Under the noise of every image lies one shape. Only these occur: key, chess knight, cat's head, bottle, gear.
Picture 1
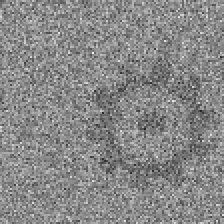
gear
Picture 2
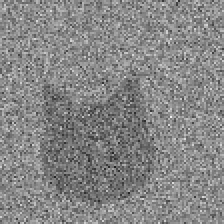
cat's head
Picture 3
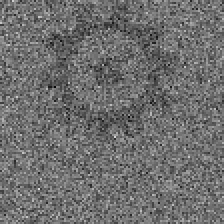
gear
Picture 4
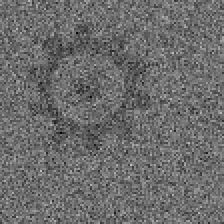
gear
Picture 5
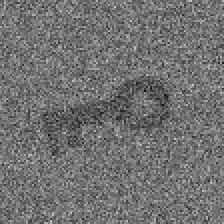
key
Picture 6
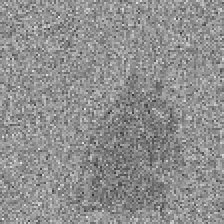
chess knight
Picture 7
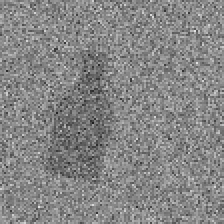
bottle
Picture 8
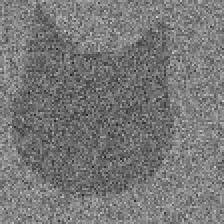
cat's head
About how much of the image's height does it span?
nearly all
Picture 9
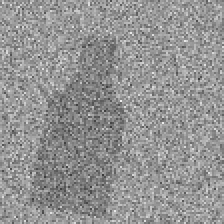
bottle
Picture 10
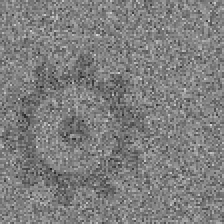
gear
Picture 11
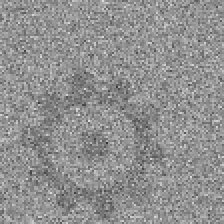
gear
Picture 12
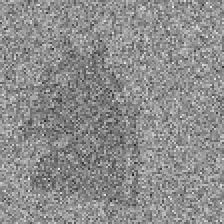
chess knight
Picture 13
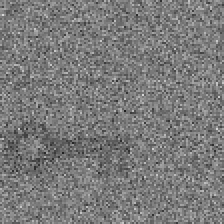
key
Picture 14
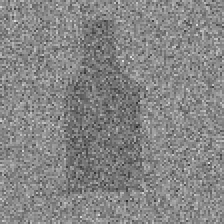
bottle
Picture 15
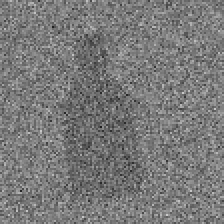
bottle
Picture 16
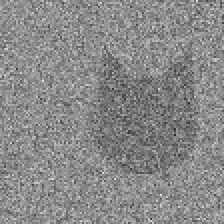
cat's head
